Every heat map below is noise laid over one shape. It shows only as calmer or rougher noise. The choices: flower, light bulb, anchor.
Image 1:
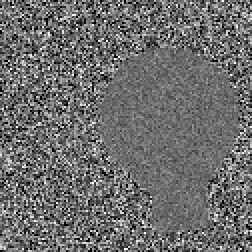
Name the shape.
light bulb
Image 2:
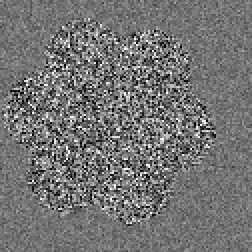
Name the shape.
flower
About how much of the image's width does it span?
nearly all
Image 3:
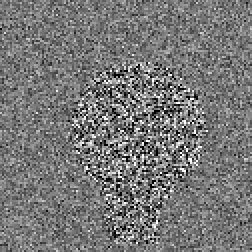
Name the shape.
light bulb
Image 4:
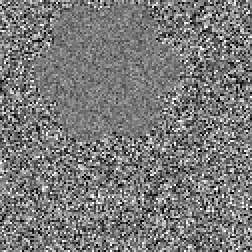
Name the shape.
flower
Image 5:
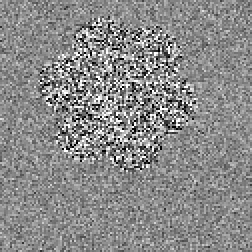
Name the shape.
flower
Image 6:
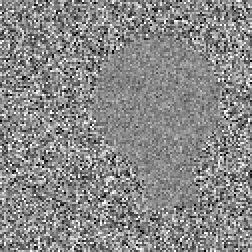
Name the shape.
light bulb
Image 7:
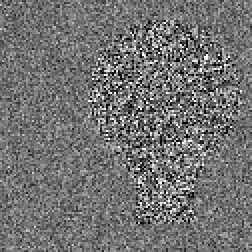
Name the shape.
light bulb
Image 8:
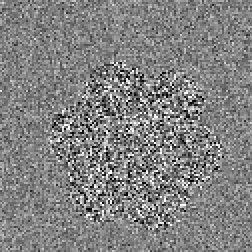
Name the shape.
flower
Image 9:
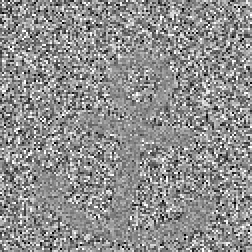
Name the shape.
anchor
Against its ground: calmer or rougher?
calmer
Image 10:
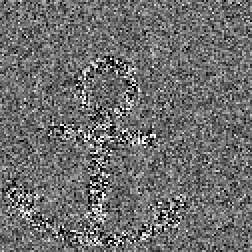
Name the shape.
anchor
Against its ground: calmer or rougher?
rougher
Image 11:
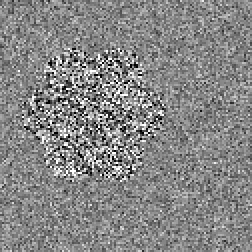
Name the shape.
flower
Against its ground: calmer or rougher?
rougher
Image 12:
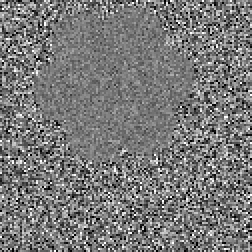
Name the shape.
flower
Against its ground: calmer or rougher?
calmer
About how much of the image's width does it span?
two thirds
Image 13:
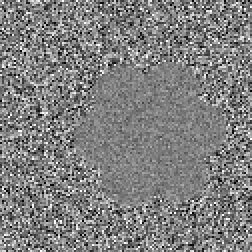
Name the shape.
flower
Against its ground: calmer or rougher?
calmer
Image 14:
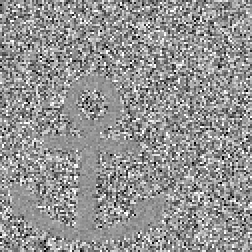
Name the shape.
anchor
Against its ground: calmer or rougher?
calmer
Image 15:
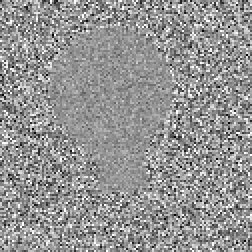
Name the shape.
light bulb
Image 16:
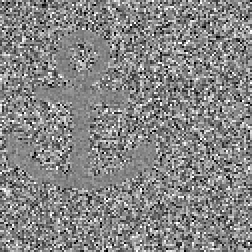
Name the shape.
anchor
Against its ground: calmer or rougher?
calmer
